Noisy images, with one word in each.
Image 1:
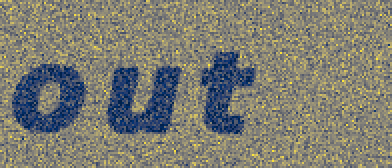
out
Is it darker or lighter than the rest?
darker
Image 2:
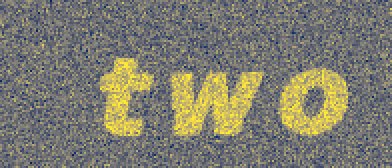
two
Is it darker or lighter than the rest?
lighter
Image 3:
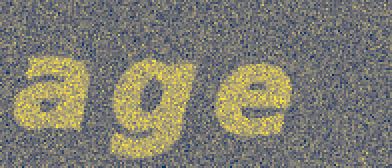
age
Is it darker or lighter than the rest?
lighter
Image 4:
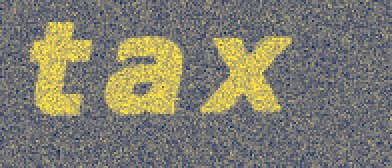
tax
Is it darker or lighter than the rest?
lighter
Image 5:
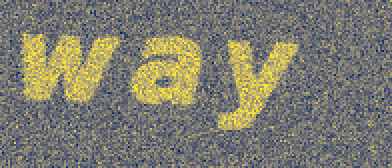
way
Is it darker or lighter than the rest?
lighter
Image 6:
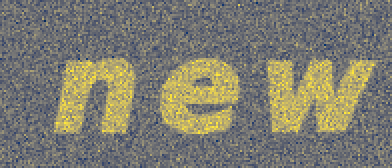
new
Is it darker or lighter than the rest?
lighter
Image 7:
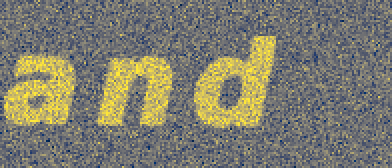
and
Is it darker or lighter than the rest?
lighter
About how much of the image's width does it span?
two thirds
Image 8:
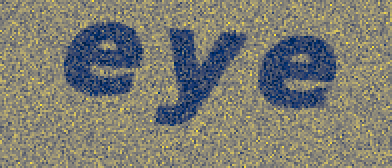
eye
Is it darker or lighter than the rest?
darker
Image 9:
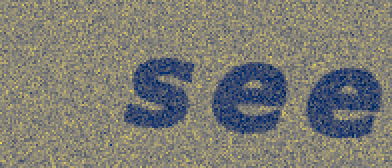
see
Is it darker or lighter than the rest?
darker
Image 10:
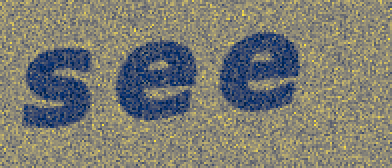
see
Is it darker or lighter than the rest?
darker
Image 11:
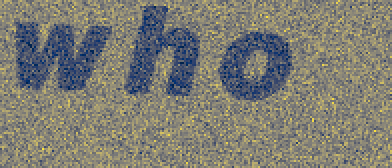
who
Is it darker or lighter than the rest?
darker
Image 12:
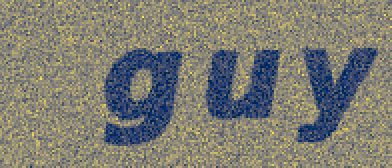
guy
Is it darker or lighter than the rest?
darker
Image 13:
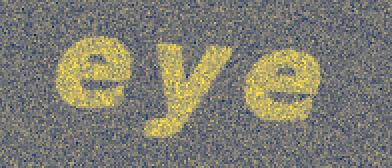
eye
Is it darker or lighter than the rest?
lighter
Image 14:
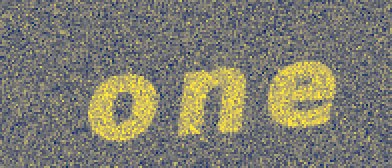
one
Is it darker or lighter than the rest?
lighter
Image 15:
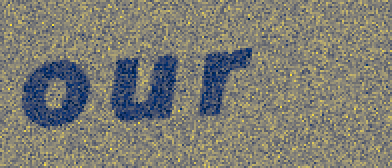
our
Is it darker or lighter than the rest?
darker
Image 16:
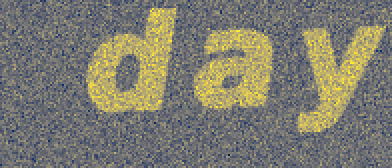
day
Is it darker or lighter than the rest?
lighter
